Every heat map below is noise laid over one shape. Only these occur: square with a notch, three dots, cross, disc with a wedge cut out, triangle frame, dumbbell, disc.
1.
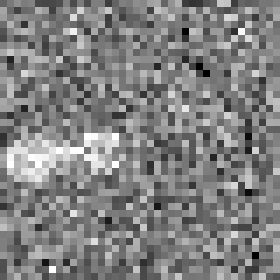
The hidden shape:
dumbbell
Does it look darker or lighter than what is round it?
lighter
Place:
middle left
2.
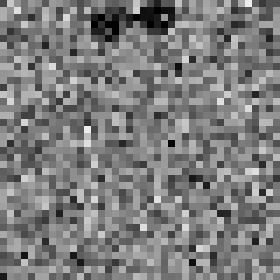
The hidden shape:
dumbbell
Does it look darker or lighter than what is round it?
darker
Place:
top middle
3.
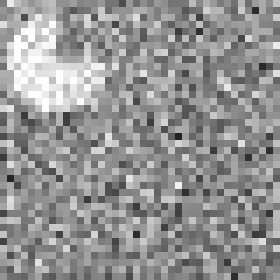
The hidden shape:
disc with a wedge cut out
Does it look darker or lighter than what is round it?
lighter
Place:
top left
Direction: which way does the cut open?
up and right
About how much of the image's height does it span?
a third
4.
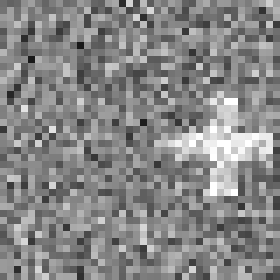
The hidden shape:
cross
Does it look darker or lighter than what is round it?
lighter
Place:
middle right
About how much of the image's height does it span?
a third
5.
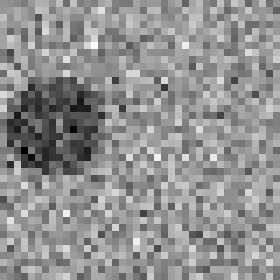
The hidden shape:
disc
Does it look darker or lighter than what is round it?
darker
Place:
middle left
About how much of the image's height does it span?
a third
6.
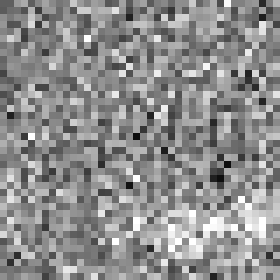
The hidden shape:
dumbbell
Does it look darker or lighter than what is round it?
lighter
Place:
bottom right
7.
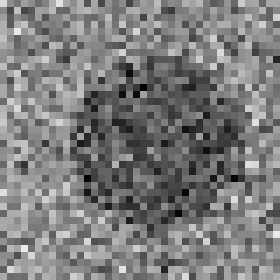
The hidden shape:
disc
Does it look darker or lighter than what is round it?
darker
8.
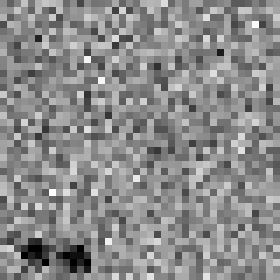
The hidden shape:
dumbbell
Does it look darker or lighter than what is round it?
darker
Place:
bottom left
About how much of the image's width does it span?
a quarter
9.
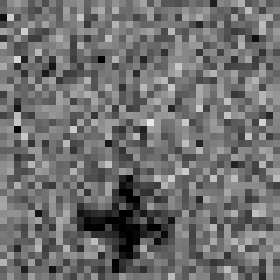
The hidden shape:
cross
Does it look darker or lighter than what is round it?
darker
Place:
bottom middle
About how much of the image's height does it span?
a third
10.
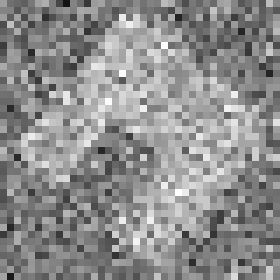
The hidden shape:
square with a notch
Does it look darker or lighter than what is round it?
lighter
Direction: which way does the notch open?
down and left
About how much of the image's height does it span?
nearly all
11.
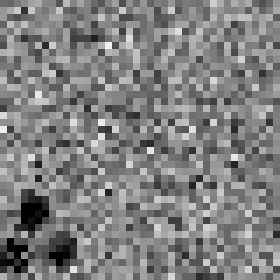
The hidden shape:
three dots
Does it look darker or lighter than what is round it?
darker
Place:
bottom left
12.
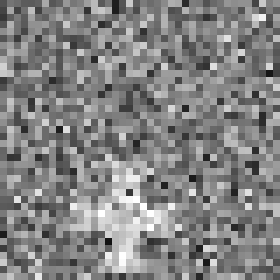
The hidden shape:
cross
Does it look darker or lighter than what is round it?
lighter
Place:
bottom middle
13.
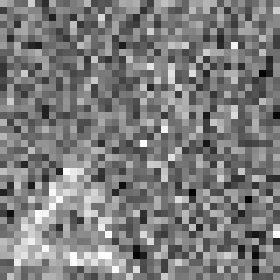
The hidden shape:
triangle frame
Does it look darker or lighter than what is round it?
lighter
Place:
bottom left
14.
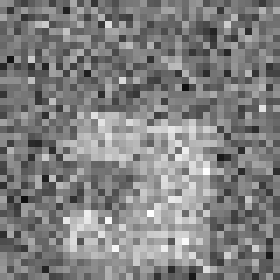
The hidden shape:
square with a notch
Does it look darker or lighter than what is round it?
lighter
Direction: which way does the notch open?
left
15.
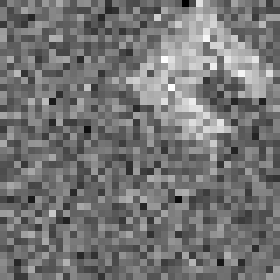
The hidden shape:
square with a notch
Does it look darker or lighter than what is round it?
lighter
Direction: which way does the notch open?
down and right
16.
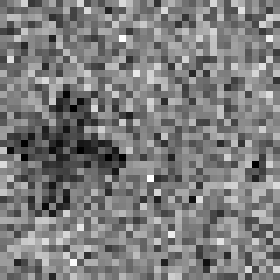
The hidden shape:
cross
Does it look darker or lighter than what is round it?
darker
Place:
middle left
